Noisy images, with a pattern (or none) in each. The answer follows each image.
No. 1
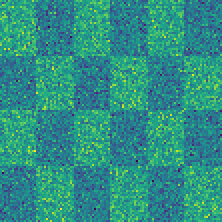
a checkerboard
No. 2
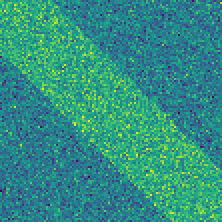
a diagonal band
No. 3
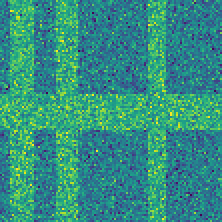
bands of rows crossing bands of columns
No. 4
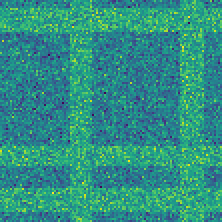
bands of rows crossing bands of columns
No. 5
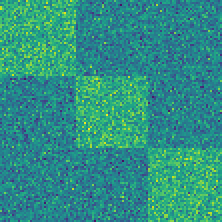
blocks along the diagonal
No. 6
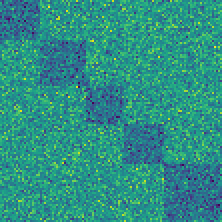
blocks along the diagonal
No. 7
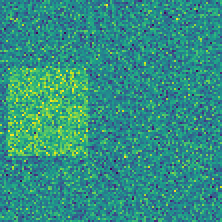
one block
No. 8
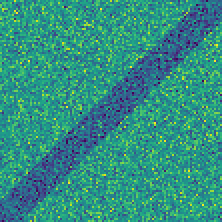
a diagonal band
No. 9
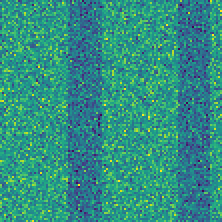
bands of columns
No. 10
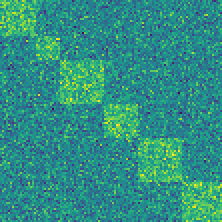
blocks along the diagonal
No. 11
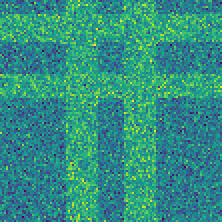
bands of rows crossing bands of columns
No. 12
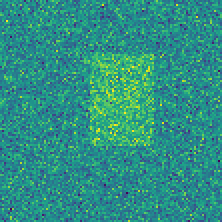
one block
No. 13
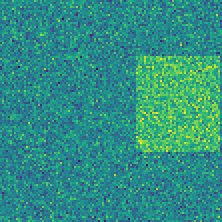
one block
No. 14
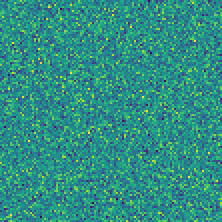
only noise
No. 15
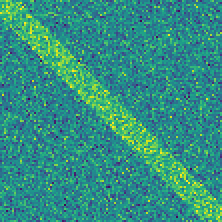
a diagonal band
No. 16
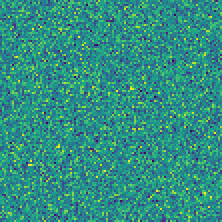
only noise
